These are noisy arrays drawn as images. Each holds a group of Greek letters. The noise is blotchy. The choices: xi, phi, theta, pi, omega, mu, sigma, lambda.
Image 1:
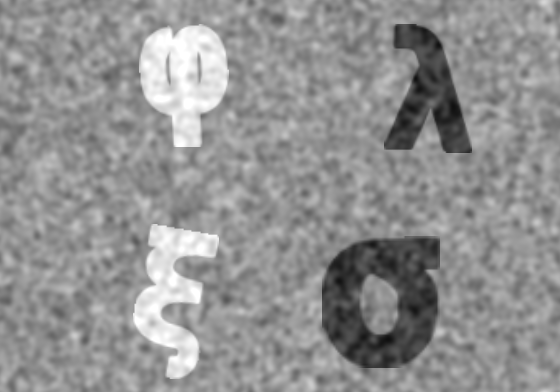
top left: light phi; top right: dark lambda; bottom left: light xi; bottom right: dark sigma
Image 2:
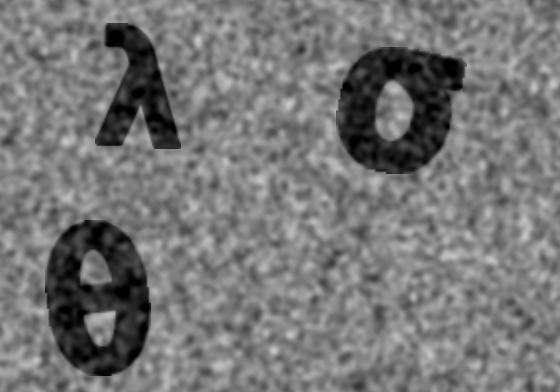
top left: dark lambda; top right: dark sigma; bottom left: dark theta
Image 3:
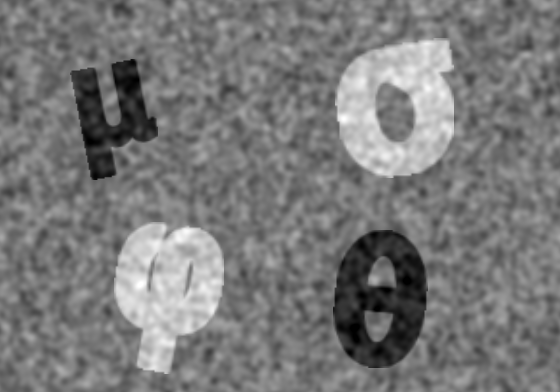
top left: dark mu; top right: light sigma; bottom left: light phi; bottom right: dark theta
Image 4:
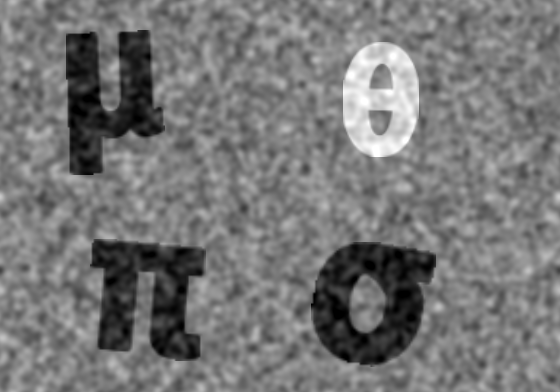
top left: dark mu; top right: light theta; bottom left: dark pi; bottom right: dark sigma
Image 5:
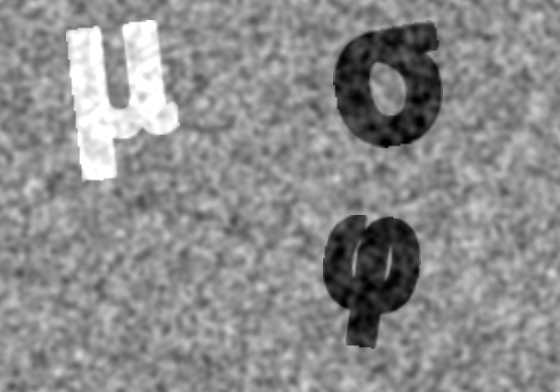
top left: light mu; top right: dark sigma; bottom right: dark phi
